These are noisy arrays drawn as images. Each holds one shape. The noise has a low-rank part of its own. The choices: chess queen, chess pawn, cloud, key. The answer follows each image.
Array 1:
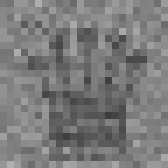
chess queen
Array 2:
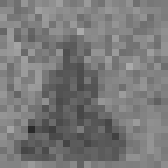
chess pawn
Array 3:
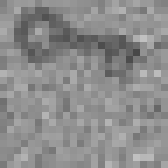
key
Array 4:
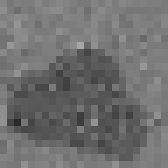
cloud
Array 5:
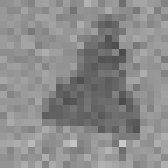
chess pawn
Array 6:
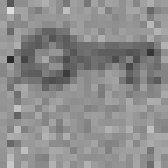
key
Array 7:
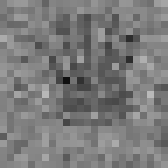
chess queen
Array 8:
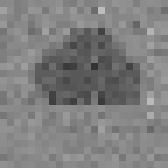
cloud
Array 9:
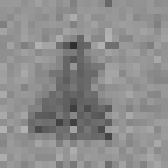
chess pawn
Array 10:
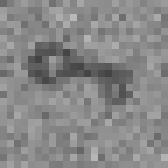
key
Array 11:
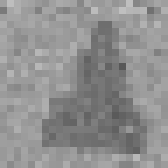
chess pawn
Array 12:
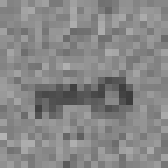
key
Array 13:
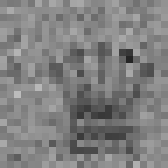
chess queen
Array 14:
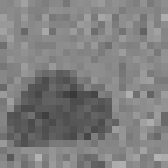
cloud
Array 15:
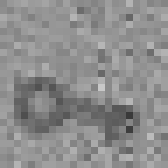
key
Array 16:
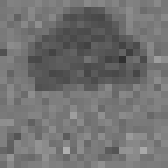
cloud
